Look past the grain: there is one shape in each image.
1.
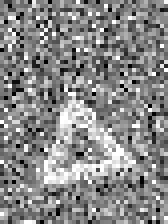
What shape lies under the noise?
triangle frame
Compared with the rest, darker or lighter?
lighter
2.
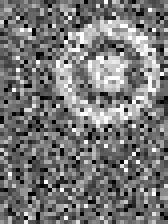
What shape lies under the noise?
bullseye
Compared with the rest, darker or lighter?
lighter
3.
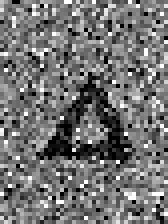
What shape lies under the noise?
triangle frame
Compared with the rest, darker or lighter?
darker
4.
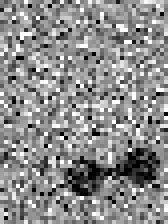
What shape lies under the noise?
dumbbell
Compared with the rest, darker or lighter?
darker
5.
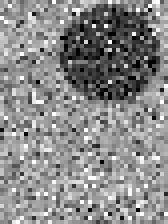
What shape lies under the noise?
disc
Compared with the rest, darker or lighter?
darker
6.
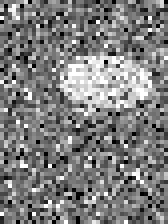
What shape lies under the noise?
ellipse
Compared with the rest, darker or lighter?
lighter
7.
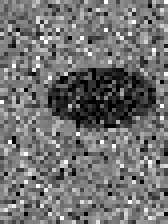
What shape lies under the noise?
ellipse
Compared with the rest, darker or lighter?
darker
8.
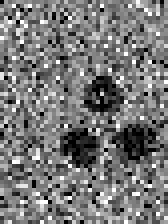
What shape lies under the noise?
three dots
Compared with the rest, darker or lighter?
darker
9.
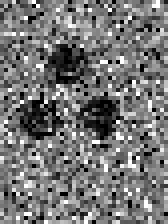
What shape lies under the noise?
three dots
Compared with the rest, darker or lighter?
darker
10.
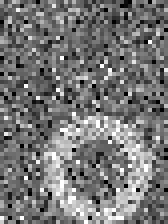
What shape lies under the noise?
ring
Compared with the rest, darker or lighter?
lighter
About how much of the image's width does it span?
two thirds
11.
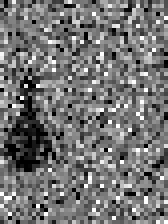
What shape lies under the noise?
lollipop
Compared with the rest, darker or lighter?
darker
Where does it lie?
middle left
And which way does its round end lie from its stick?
down
